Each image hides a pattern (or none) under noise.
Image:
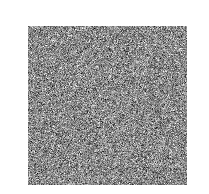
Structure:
only noise
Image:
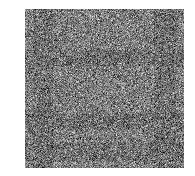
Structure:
bands of rows crossing bands of columns
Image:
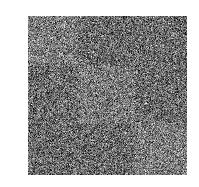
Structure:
blocks along the diagonal
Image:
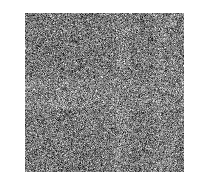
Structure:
bands of rows crossing bands of columns
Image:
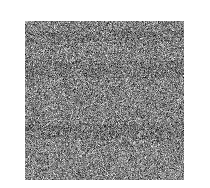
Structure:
bands of rows
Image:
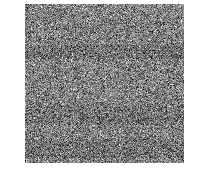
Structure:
bands of rows
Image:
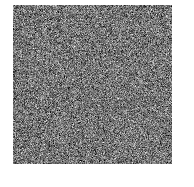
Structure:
only noise
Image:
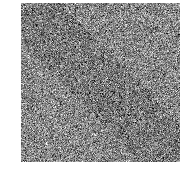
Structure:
a diagonal band
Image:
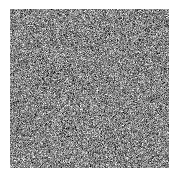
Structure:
only noise
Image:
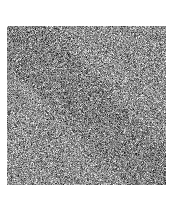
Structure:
a diagonal band
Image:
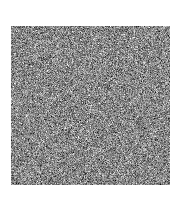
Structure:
only noise
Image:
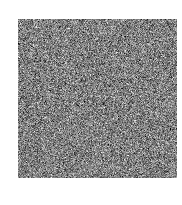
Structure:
only noise
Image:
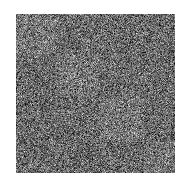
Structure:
blocks along the diagonal
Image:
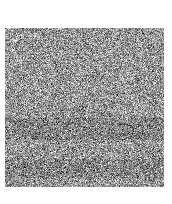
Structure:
bands of rows
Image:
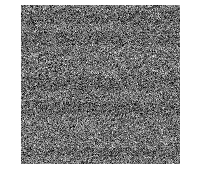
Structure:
bands of rows
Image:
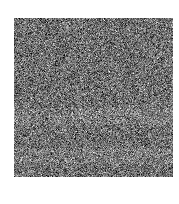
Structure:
bands of rows
